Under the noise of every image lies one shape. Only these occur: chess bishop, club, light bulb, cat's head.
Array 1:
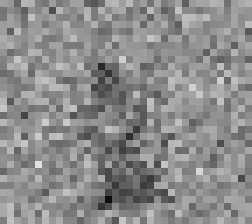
chess bishop
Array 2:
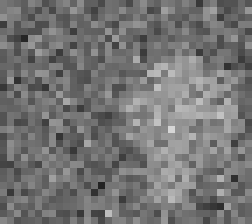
light bulb
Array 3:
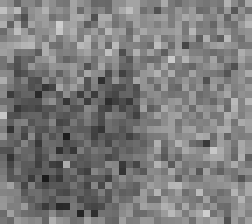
cat's head
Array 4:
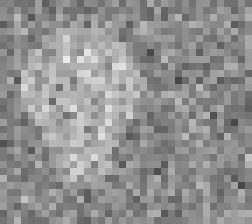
light bulb
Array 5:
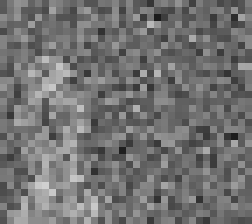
chess bishop
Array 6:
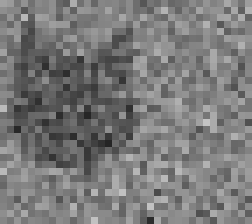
cat's head
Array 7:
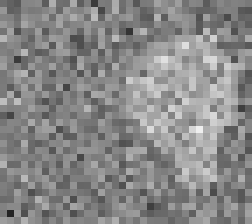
light bulb
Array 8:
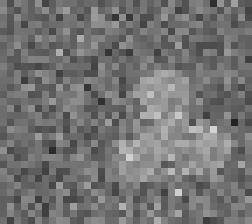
club
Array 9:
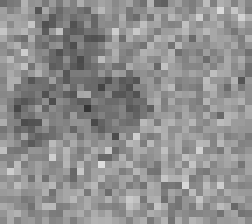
club
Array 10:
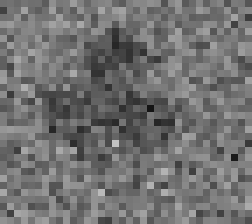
club
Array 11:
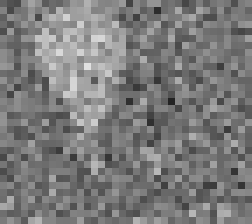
light bulb
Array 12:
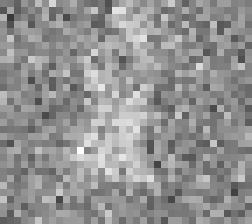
chess bishop
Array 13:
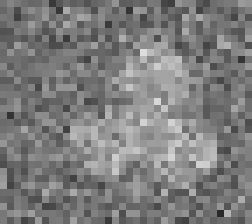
club
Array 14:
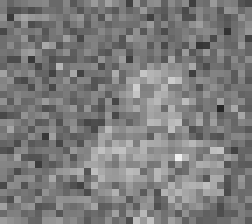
club
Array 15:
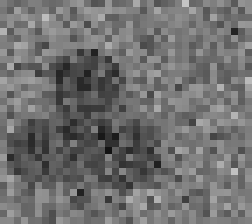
club
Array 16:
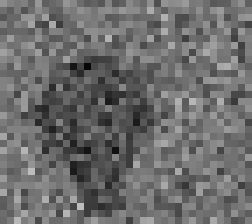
light bulb
